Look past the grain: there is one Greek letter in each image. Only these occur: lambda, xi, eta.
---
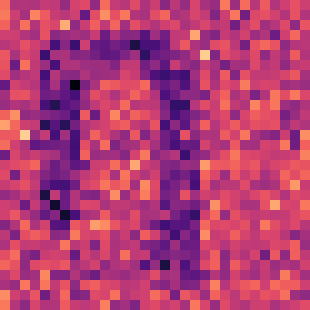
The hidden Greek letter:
eta
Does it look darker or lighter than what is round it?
darker
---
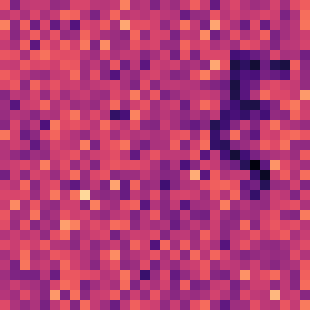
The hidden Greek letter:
xi
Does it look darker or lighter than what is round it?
darker
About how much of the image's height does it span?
half
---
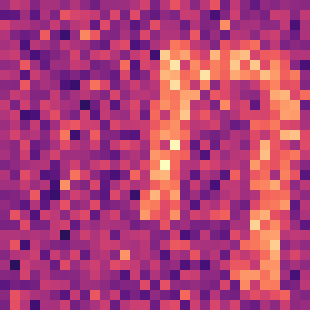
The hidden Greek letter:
eta
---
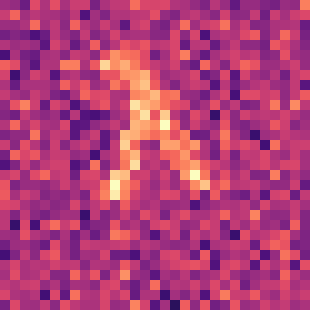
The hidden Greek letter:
lambda
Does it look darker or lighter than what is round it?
lighter
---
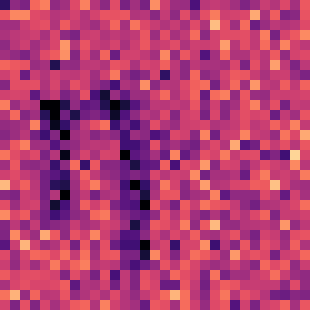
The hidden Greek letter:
eta
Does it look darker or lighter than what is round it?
darker
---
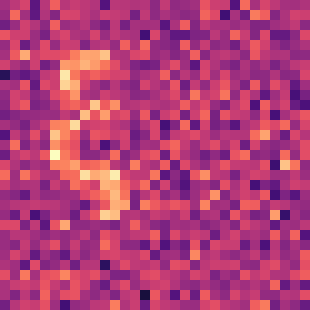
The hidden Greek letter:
xi
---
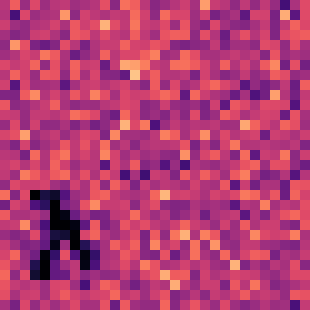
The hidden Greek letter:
lambda
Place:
bottom left
